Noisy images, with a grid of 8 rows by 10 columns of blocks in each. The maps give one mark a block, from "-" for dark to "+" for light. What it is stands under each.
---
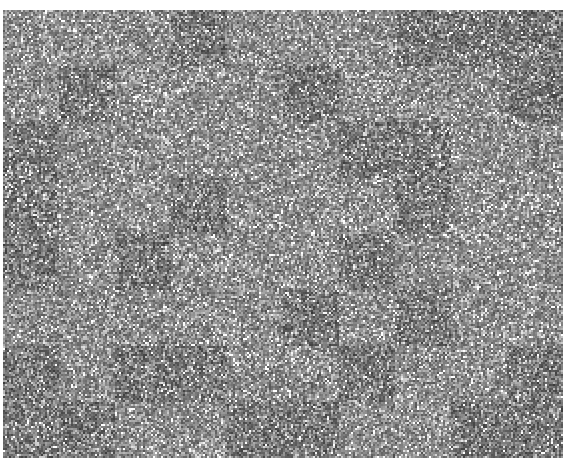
+ + + - + + + - - -
+ - + + + - + + + -
- + + + + + - - + +
- + + - + + + - + +
- + - + + + - + + +
+ + + + + - + - + +
- + - - + + - + + -
- - + + - - + + - -
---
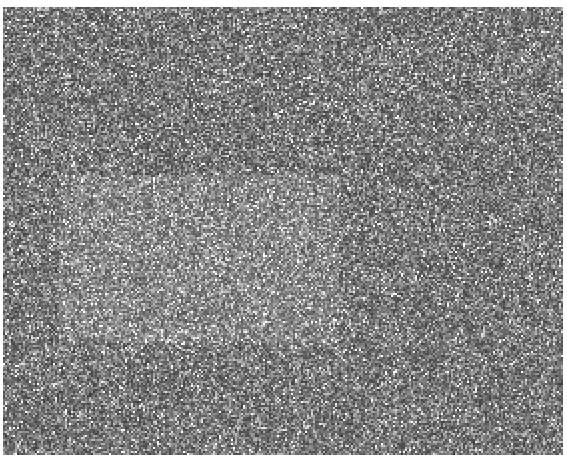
- - - - - - - - - -
- - - - - - - - - -
- - - - - - - - - -
- + + + + + - - - -
- + + + + + - - - -
- + + + + + - - - -
- - - - - - - - - -
- - - - - - - - - -
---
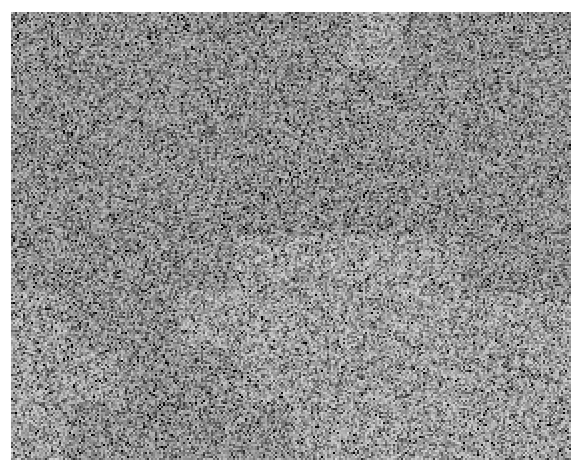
- - - - - - + - - -
- - - - - - - - - -
- - - - - - - - - -
- - - - - - - - - -
- - - - + + + + - -
+ - - + + + + + + +
+ + - - + + + + + +
+ - - - - + + + + +
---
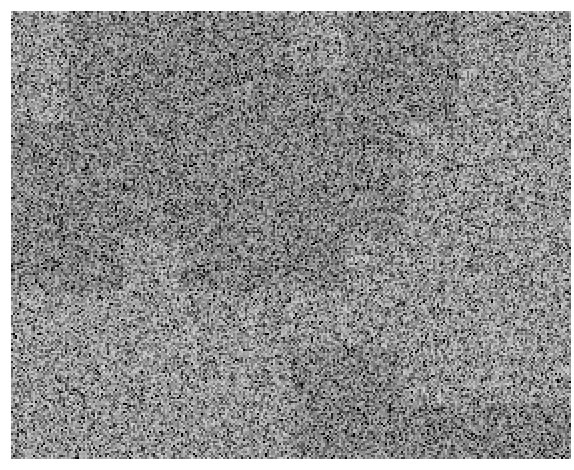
+ - - - - + - - + +
+ - - - - - - - + +
- - - - - - - + + +
- - - - - - - + + +
- - + - - - + + + +
+ + + + + + + + + +
+ + + + + - - + + +
+ + + + + - - - - -
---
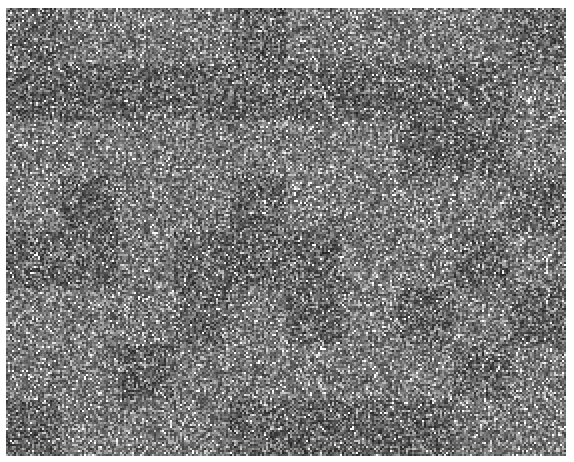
- + + + - + + + + -
- - - - - - - - - +
+ + + + + + + - - +
+ - + + - + + + + -
- - + - - - + + - +
+ + + - + - + - + -
+ + - + + + + + - +
- + + + - - - - + +
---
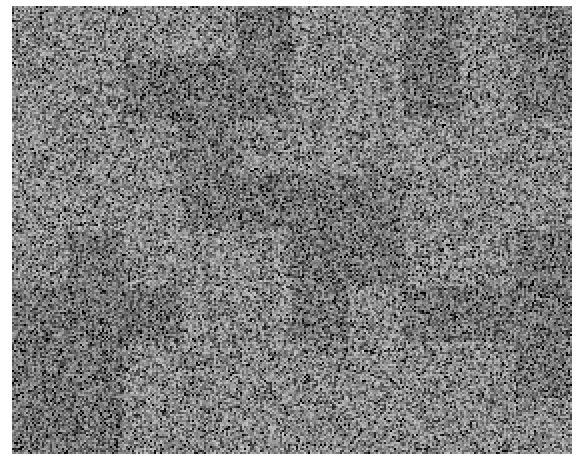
+ + + + - + + - + -
+ + - - - + + - + -
+ + + - + + + + + +
+ + + - - - - + + +
+ - + + + - - + + -
- - - + + - + - - -
- - + + + + + + + -
- - + + + + + + + +
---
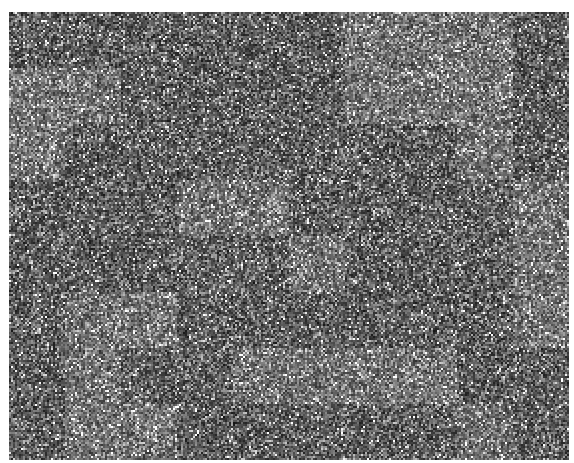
- - - - - - + + + -
+ + - - - - + + + -
+ - - - - - - - + -
- - - + + - - - - +
- - - - - + - - - +
- + + - - - - - - +
- + - - + + + + - -
- + + - - - - - + -
